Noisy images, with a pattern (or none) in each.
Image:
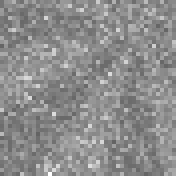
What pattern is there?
spokes from one point
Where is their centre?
top right
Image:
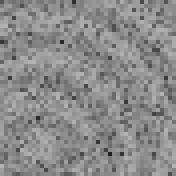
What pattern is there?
rings round one point
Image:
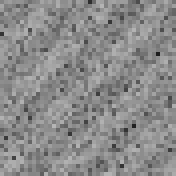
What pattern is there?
diagonal stripes
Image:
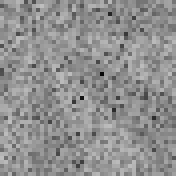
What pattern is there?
spokes from one point
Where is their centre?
top left
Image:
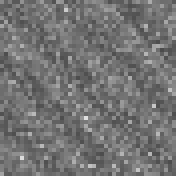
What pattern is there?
diagonal stripes
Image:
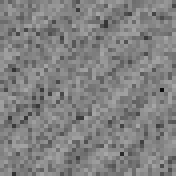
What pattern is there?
diagonal stripes
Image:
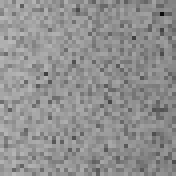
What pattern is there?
a smooth slope
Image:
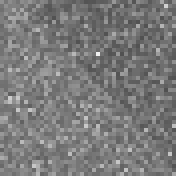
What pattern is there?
a sharp edge
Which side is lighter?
bottom left
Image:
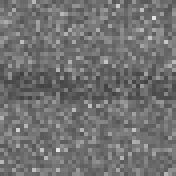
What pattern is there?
one horizontal stripe
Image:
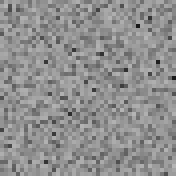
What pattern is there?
only noise
